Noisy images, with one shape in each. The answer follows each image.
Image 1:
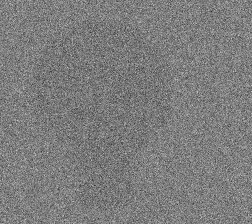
light bulb
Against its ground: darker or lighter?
darker
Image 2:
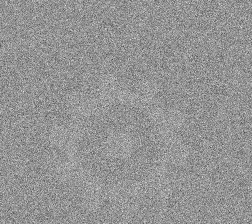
gear
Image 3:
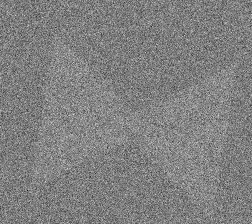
bow tie
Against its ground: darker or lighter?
lighter
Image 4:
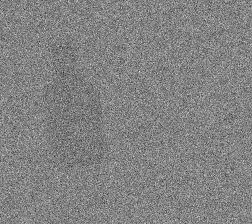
bottle
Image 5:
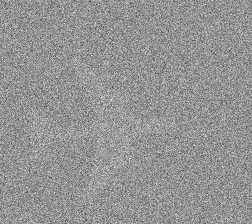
airplane
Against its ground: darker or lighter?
lighter
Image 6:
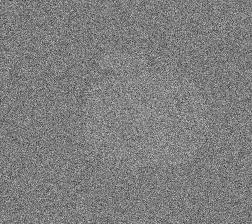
apple
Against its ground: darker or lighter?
lighter
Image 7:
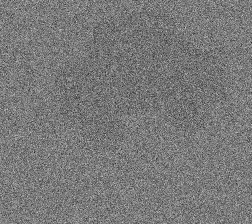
car
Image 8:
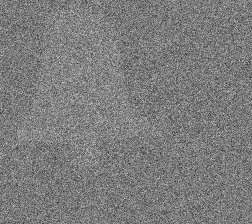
bell
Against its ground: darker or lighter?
lighter
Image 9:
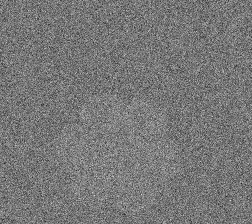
flower
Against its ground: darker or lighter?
lighter
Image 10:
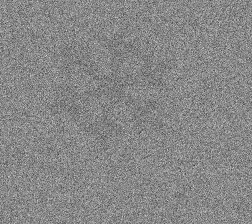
snowflake
